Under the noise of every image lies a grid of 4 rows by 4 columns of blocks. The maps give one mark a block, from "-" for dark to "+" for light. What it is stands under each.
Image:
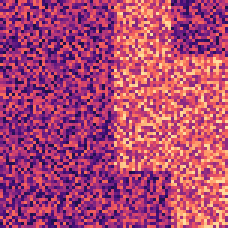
--+-
--++
--++
---+
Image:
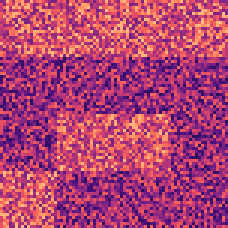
++++
----
-++-
+---
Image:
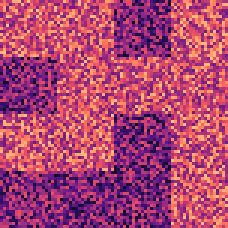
++-+
-+++
++-+
---+
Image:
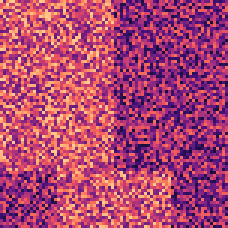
++--
++--
++--
-++-
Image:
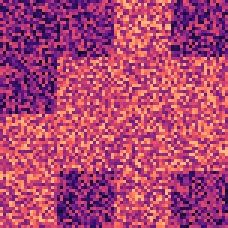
--+-
-+++
++++
+-+-
